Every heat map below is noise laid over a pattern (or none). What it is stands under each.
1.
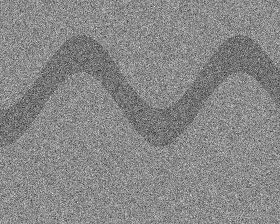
a wavy band
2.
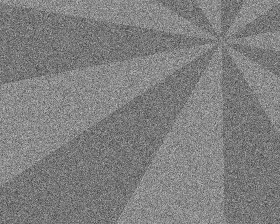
spokes from one point
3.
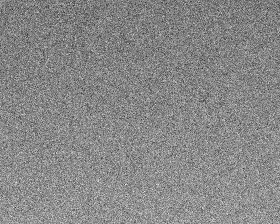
a smooth slope
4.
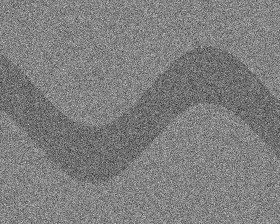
a wavy band
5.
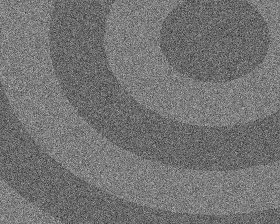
rings round one point
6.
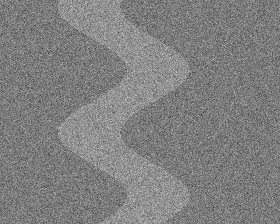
a wavy band
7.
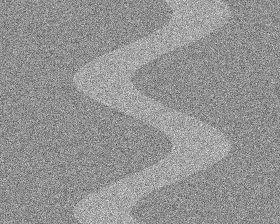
a wavy band
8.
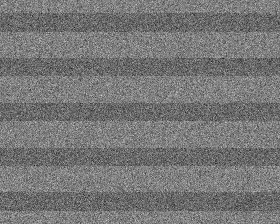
horizontal stripes
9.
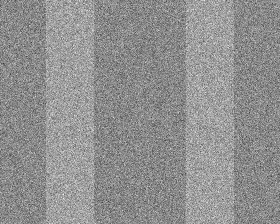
vertical stripes
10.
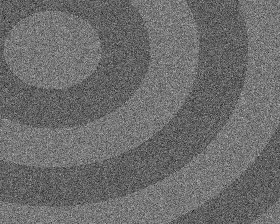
rings round one point
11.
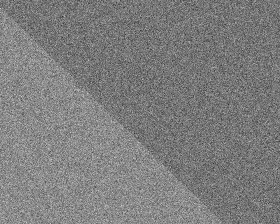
a sharp edge
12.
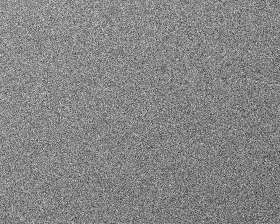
a smooth slope
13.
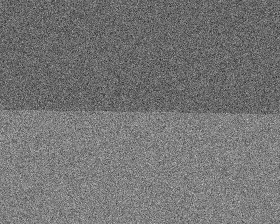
a sharp edge
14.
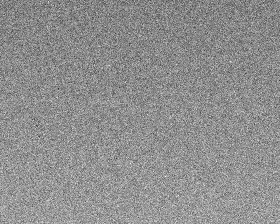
a smooth slope
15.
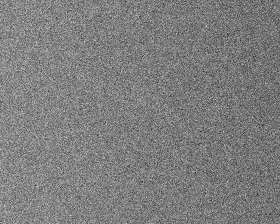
a smooth slope
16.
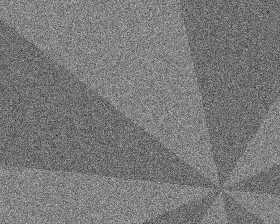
spokes from one point
